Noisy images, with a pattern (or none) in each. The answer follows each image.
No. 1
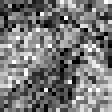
spokes from one point
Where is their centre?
top right
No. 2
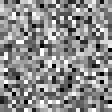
only noise
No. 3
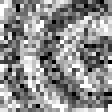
rings round one point
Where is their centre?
middle right
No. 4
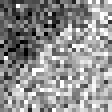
a sharp edge
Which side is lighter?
bottom right
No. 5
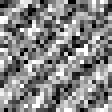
diagonal stripes
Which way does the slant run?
bottom left to top right
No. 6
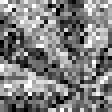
spokes from one point
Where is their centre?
bottom right
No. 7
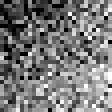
a smooth slope
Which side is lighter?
bottom right
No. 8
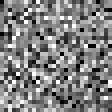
only noise
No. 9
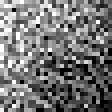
a smooth slope
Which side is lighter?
top left
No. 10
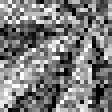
spokes from one point
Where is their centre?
top right
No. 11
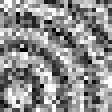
rings round one point
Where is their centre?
bottom left
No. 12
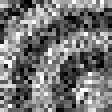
rings round one point
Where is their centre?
bottom right
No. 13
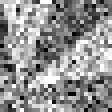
spokes from one point
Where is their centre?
bottom left
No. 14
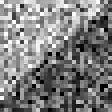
a sharp edge
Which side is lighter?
top left
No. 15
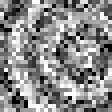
rings round one point
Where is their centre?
middle right
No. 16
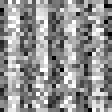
vertical stripes
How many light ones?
4
